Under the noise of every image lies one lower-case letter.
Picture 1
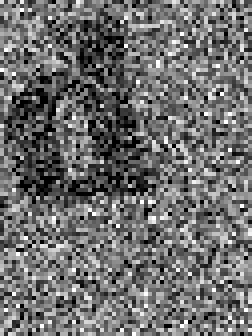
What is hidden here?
dark d
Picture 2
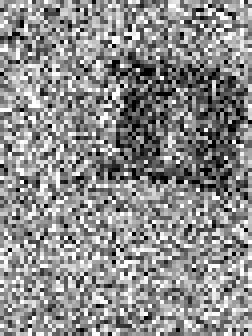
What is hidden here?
dark n
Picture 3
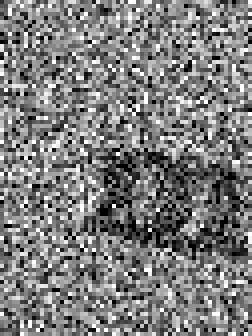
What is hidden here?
dark m
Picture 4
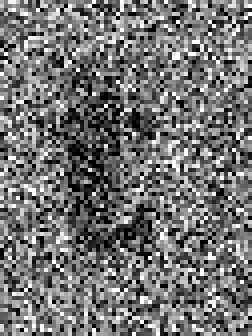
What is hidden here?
dark t
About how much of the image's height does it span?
half
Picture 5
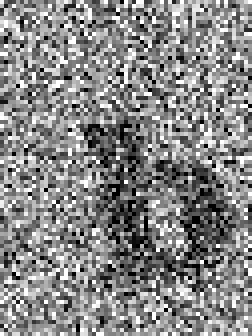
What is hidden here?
dark b
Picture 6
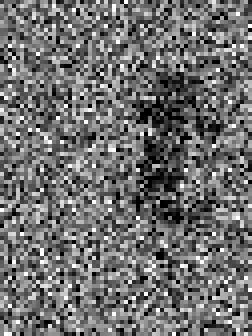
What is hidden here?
dark t
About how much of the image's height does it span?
half
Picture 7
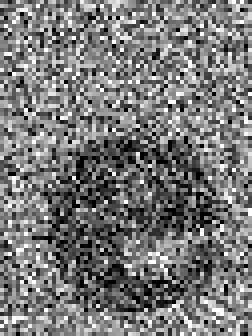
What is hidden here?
dark e
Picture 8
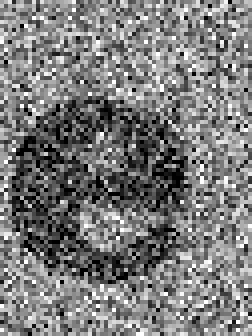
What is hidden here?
dark e
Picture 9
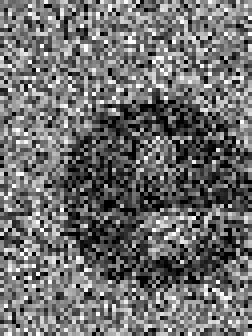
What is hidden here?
dark e
